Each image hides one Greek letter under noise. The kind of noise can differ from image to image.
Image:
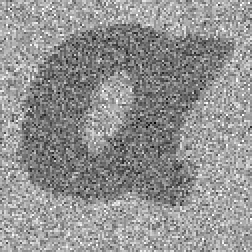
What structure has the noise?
independent entries
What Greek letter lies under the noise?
alpha
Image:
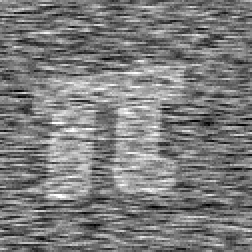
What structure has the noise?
streaked along the rows
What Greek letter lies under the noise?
pi
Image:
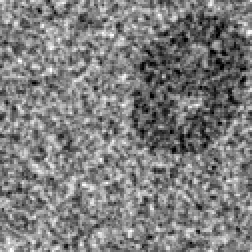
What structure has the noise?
blotchy
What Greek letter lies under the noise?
theta
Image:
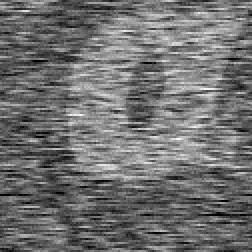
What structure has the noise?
streaked along the rows
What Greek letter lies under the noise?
alpha
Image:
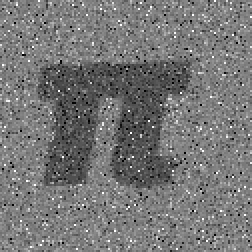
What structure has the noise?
heavy tails
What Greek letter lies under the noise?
pi
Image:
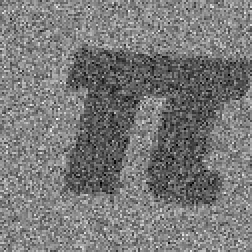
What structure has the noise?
independent entries
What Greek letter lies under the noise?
pi
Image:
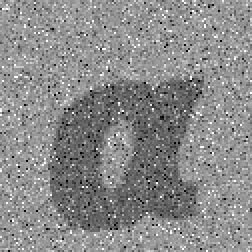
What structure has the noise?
heavy tails
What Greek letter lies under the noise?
alpha
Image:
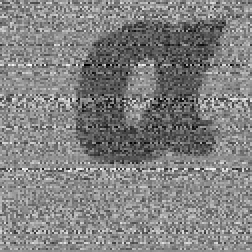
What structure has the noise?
rows of uneven size
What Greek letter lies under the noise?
alpha
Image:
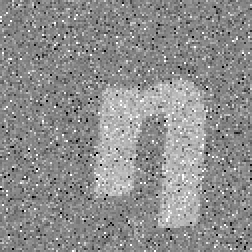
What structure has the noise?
heavy tails
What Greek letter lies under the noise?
eta
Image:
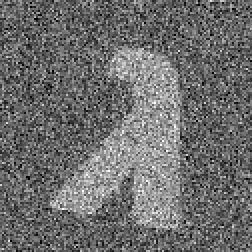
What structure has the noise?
independent entries
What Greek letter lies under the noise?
lambda
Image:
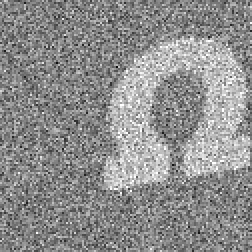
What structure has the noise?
independent entries
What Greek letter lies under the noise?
omega
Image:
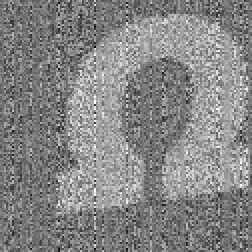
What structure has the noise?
columns of uneven size
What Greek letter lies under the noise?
omega
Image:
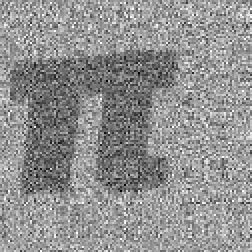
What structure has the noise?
low rank plus noise
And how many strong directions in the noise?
five to eight
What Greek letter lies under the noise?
pi
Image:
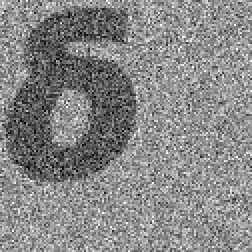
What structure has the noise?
independent entries
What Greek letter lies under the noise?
delta
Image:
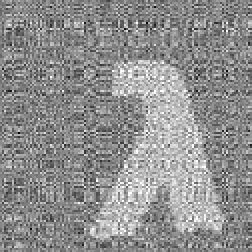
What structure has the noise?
low rank plus noise
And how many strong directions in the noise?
two
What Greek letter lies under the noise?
lambda
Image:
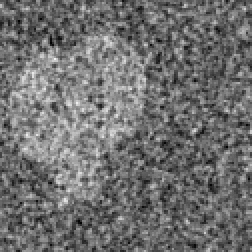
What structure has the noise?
blotchy
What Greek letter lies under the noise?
phi
